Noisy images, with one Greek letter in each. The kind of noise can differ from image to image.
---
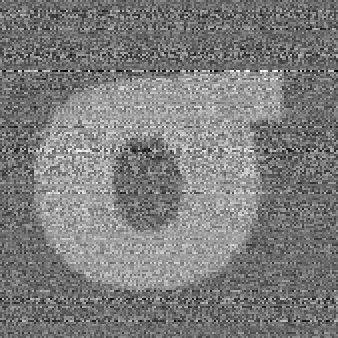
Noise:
rows of uneven size
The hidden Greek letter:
sigma
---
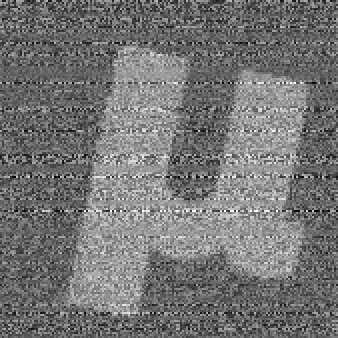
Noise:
rows of uneven size
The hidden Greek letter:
mu
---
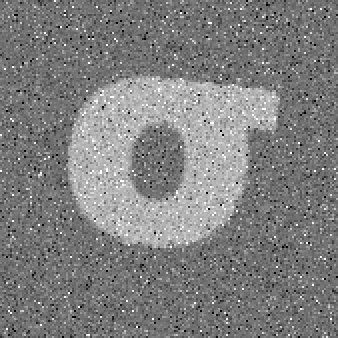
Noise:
heavy tails
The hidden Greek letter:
sigma
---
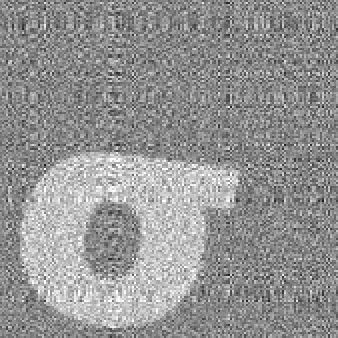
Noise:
low rank plus noise
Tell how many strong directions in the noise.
three or four
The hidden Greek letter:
sigma
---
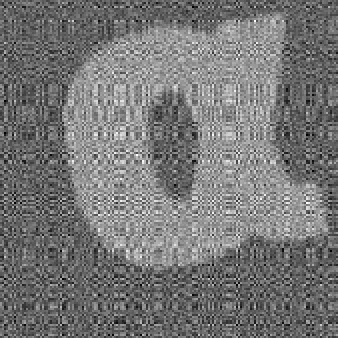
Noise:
low rank plus noise
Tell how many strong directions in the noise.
one
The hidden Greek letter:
alpha
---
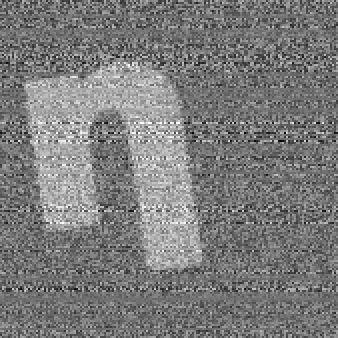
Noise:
rows of uneven size
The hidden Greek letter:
eta
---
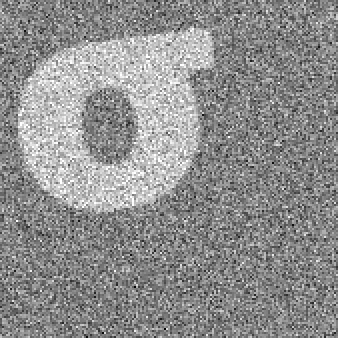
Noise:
independent entries
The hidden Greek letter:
sigma
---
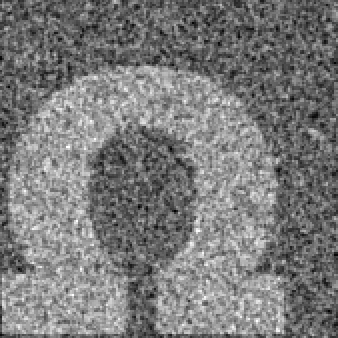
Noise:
blotchy
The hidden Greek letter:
omega
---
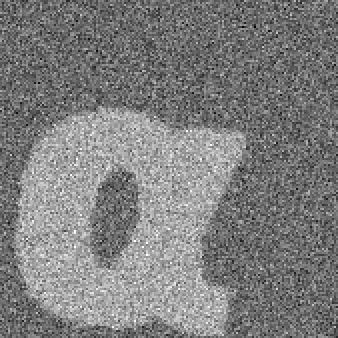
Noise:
independent entries
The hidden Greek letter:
alpha
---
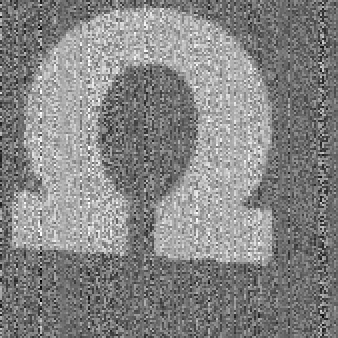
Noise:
columns of uneven size
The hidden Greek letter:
omega
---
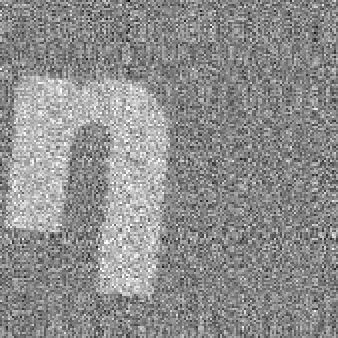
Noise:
low rank plus noise
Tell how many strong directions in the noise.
five to eight
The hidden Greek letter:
eta
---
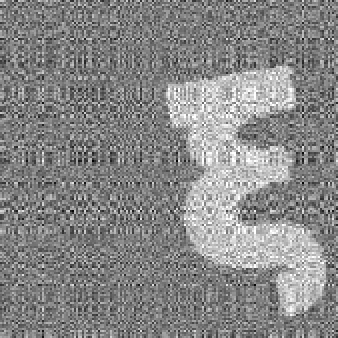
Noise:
low rank plus noise
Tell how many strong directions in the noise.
two
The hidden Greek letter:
xi
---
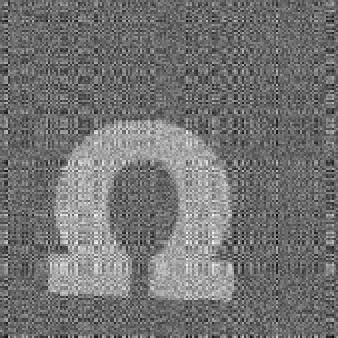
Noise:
low rank plus noise
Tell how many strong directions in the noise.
one
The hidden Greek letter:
omega
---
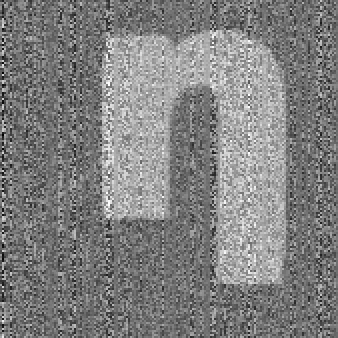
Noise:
columns of uneven size
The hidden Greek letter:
eta
